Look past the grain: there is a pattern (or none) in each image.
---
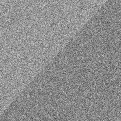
a sharp edge
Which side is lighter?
top left
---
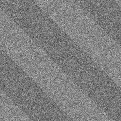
diagonal stripes
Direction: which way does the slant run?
top left to bottom right
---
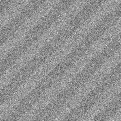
diagonal stripes
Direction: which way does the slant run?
bottom left to top right
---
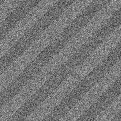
diagonal stripes
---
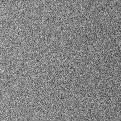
a smooth slope
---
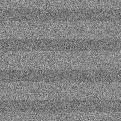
horizontal stripes
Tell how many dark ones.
4
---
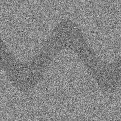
a wavy band
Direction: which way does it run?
left to right
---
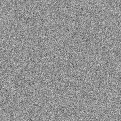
only noise
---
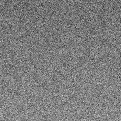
a smooth slope
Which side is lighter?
bottom
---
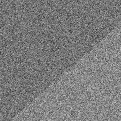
a sharp edge
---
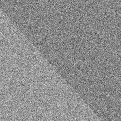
a sharp edge
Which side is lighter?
bottom left
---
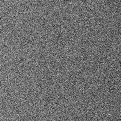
a smooth slope
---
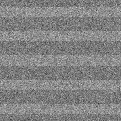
horizontal stripes
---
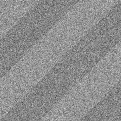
diagonal stripes
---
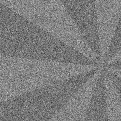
spokes from one point
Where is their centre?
middle right
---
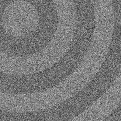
rings round one point
